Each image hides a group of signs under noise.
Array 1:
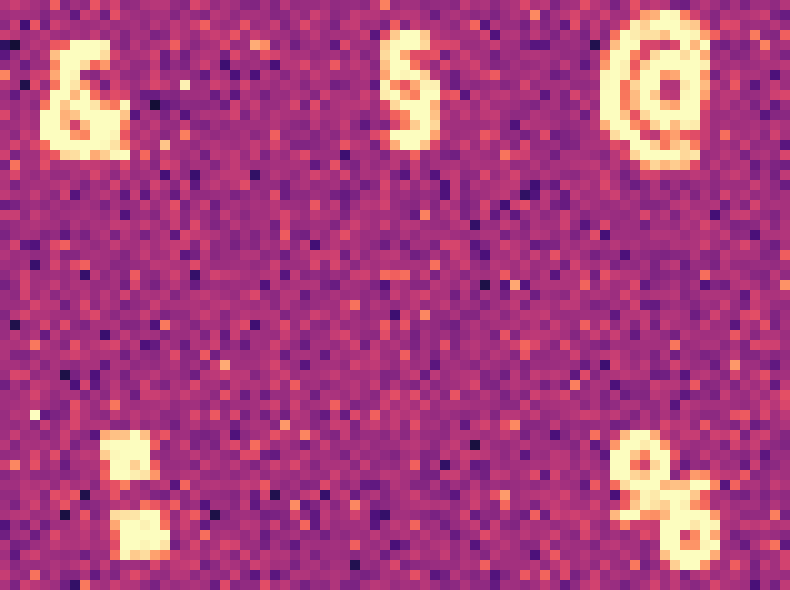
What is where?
top left: ampersand; top middle: section sign; top right: at sign; bottom left: colon; bottom right: percent sign
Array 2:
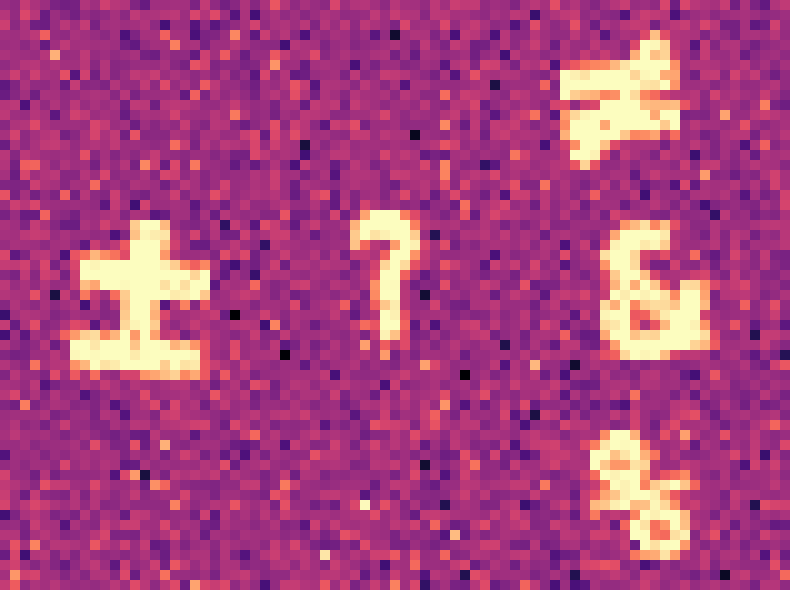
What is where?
top right: not-equal sign; middle left: plus-minus sign; centre: question mark; middle right: ampersand; bottom right: percent sign
